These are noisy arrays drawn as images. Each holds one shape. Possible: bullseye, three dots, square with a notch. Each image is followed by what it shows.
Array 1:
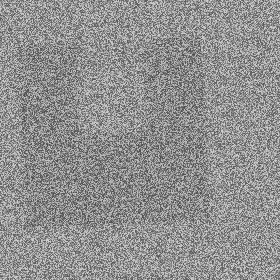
square with a notch
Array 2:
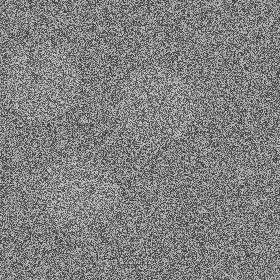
three dots
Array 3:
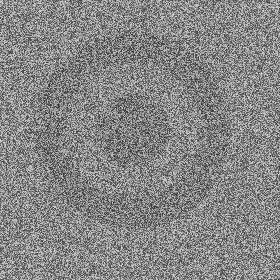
bullseye
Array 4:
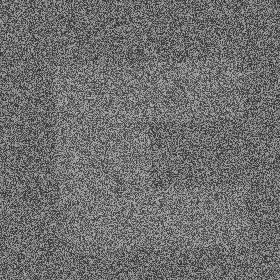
square with a notch
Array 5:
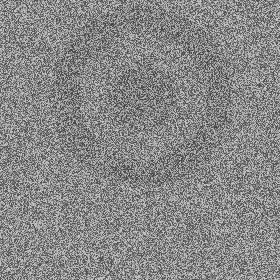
bullseye
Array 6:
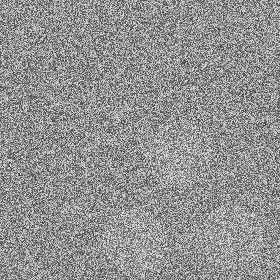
three dots
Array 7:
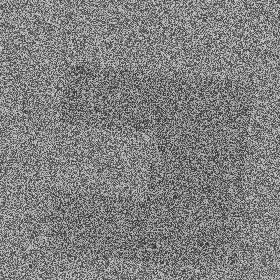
square with a notch
